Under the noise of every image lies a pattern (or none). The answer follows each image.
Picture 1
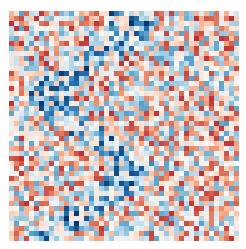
a wavy band
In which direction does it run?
top to bottom
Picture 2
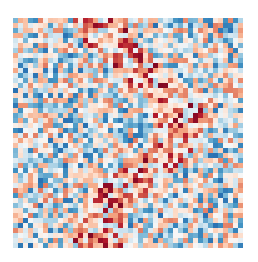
a wavy band
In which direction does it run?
top to bottom
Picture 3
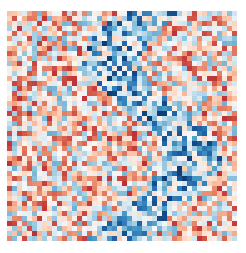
a wavy band
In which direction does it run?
top to bottom
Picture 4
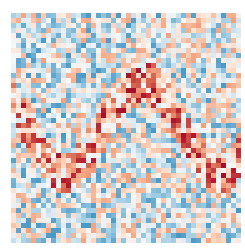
a wavy band
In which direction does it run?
left to right
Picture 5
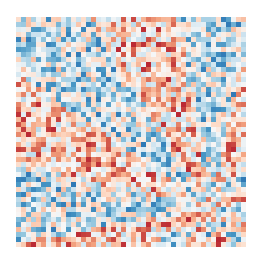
spokes from one point
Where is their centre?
bottom right
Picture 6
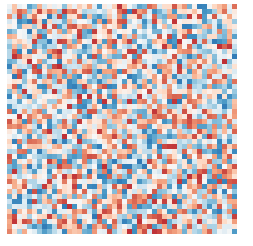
only noise
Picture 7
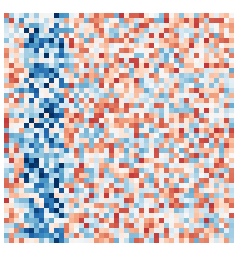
one vertical stripe
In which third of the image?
left
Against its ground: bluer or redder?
bluer
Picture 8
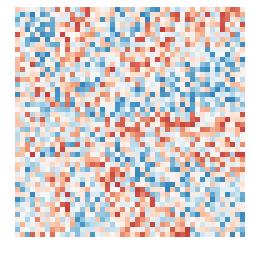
spokes from one point
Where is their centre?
middle left
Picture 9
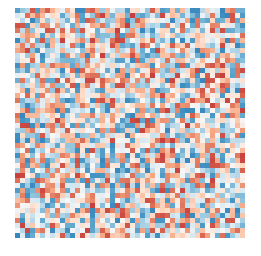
only noise
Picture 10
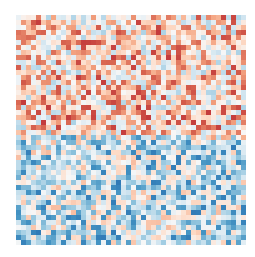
a sharp edge
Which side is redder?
top
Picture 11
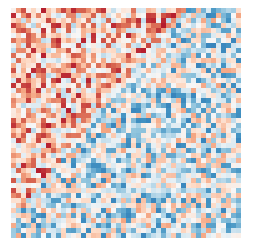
a sharp edge
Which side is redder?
top left
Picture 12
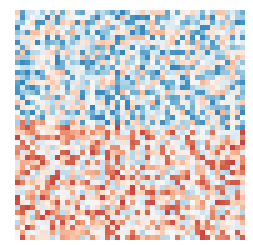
a sharp edge
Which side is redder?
bottom
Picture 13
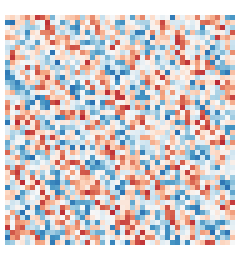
diagonal stripes
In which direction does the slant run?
top left to bottom right
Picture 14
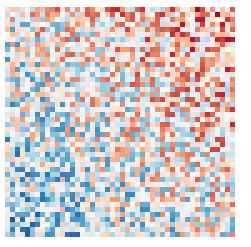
a smooth slope
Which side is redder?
top right
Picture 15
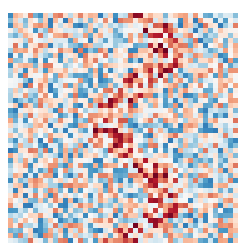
a wavy band
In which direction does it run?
top to bottom
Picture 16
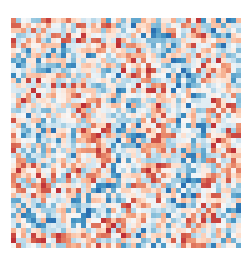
rings round one point
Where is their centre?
middle left
